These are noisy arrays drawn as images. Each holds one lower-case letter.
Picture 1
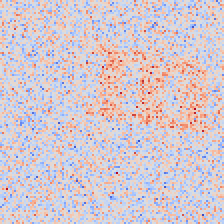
m
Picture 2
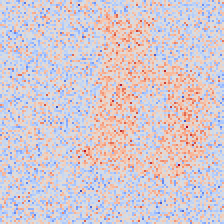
b
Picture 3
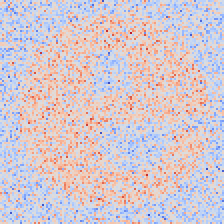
e
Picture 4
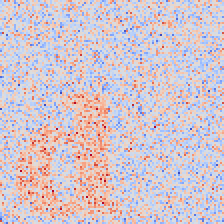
d
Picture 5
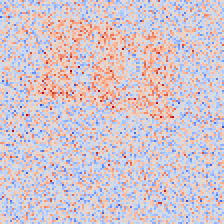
m
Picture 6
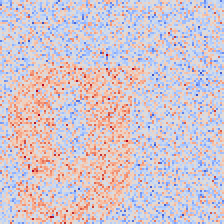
g
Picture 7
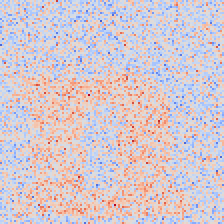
n
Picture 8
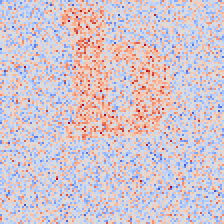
b
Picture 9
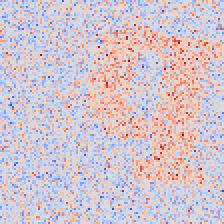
q
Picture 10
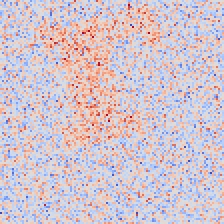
r
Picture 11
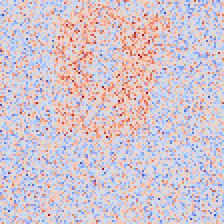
g
